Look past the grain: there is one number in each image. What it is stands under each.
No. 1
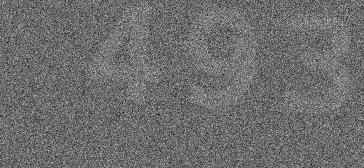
493
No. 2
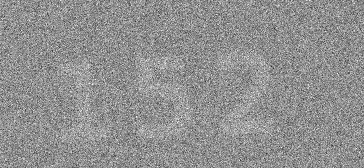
152
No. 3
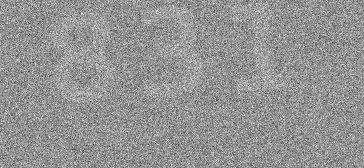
831
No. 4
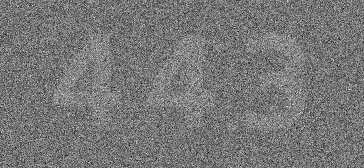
443
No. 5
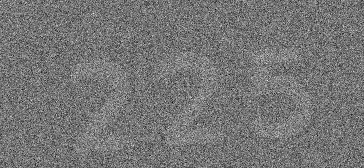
225
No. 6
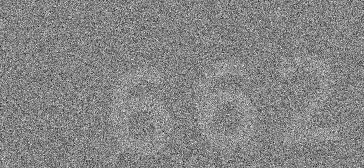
662
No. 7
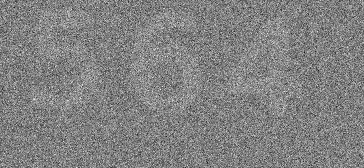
564
